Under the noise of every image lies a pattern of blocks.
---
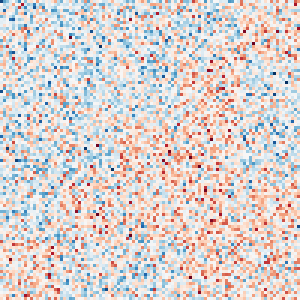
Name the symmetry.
mirrored about the diagonal from the top left
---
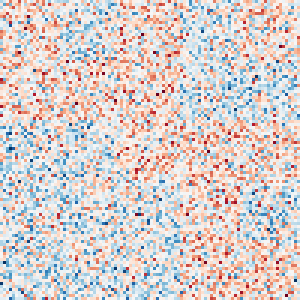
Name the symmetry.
mirrored about the diagonal from the bottom left
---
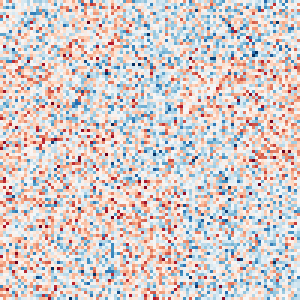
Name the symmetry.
no symmetry
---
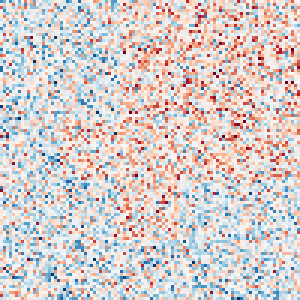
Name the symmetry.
mirrored about the diagonal from the bottom left
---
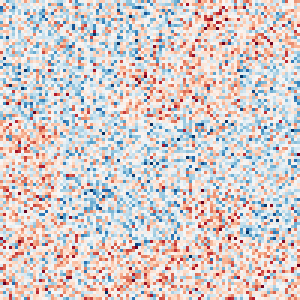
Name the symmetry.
no symmetry
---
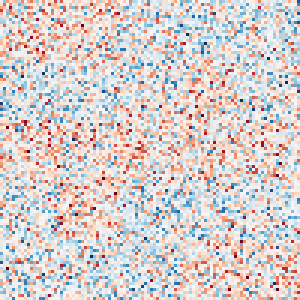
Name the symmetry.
the same after a half turn
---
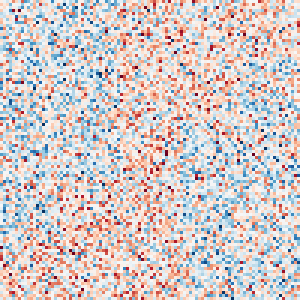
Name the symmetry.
the same after a half turn
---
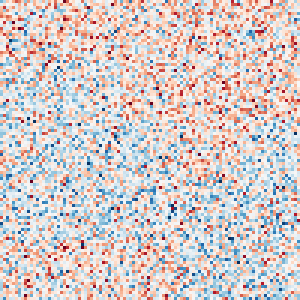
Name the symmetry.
no symmetry
